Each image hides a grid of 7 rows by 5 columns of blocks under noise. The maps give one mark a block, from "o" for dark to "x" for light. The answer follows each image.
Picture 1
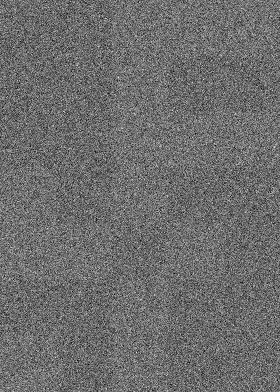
o o x x x
o o x o o
o o x x x
x o x o o
x x o x o
o o x o o
x o x o o
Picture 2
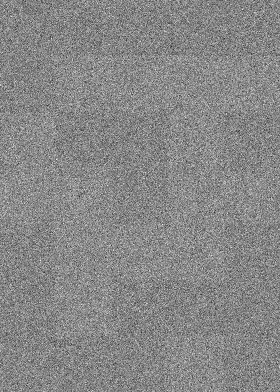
o o o o o
o x x x x
x o o x o
x x o x x
o x x x o
o x o o o
o o o x o
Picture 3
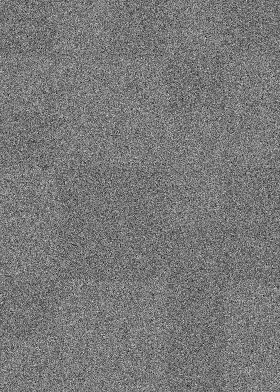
o x o x o
x x x o x
o x x x x
x o o x o
x o o o o
o x x o x
x x x o x
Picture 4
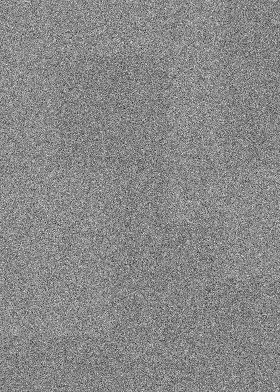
x x x x o
x o o x o
x o o x o
x x o x x
x x o o x
x x o o o
o o o o o
